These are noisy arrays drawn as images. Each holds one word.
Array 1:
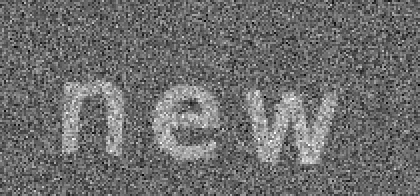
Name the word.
new
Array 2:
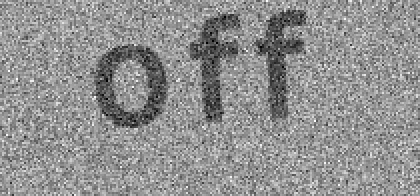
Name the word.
off
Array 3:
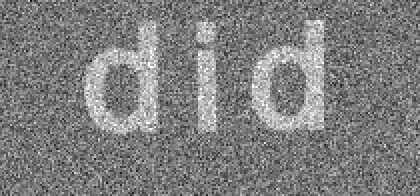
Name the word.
did
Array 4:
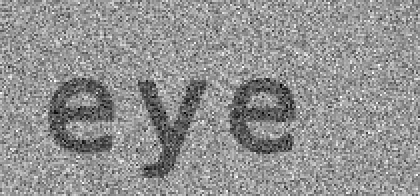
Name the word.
eye
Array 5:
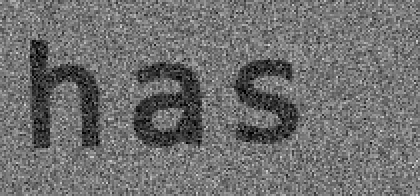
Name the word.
has
